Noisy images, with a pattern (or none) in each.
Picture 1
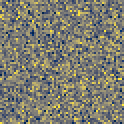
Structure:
only noise
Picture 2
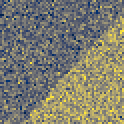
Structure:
a sharp edge
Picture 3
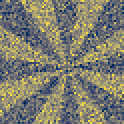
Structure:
spokes from one point
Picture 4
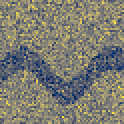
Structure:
a wavy band
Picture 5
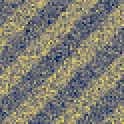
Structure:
diagonal stripes
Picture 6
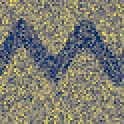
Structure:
a wavy band
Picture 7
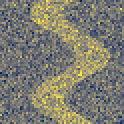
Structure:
a wavy band
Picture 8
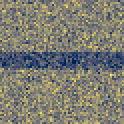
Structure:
one horizontal stripe
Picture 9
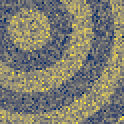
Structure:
rings round one point
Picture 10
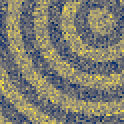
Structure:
rings round one point
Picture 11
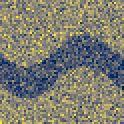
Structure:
a wavy band
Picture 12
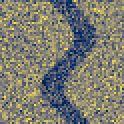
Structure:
a wavy band
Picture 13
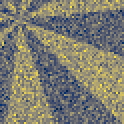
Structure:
spokes from one point
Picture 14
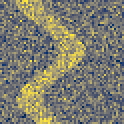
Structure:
a wavy band
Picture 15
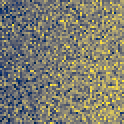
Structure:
a smooth slope
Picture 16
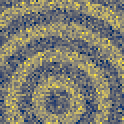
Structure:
rings round one point
